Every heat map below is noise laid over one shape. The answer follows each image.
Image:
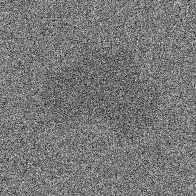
car
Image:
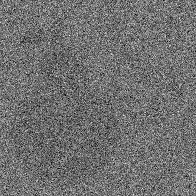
pear
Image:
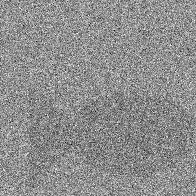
fish
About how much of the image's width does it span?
nearly all
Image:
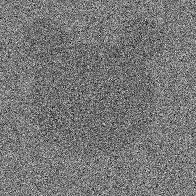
bear's head
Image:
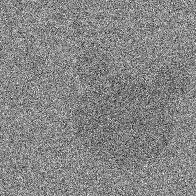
bear's head
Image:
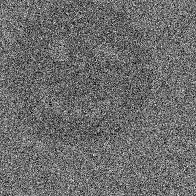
smiling face
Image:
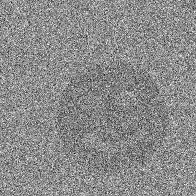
smiling face
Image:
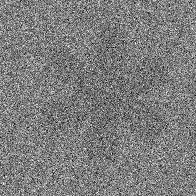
asterisk
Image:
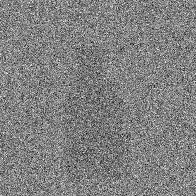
bottle
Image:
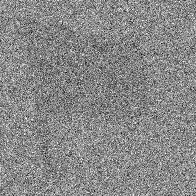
flag
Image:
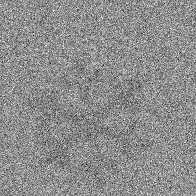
snowflake
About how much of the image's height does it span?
two thirds
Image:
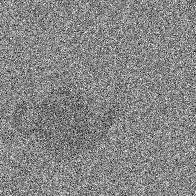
teapot
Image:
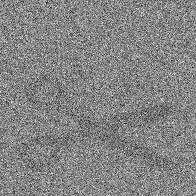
pair of scissors
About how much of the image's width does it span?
nearly all
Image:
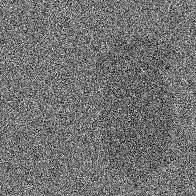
footprint
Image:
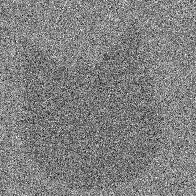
cat's head
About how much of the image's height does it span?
nearly all
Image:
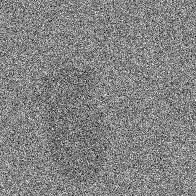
footprint
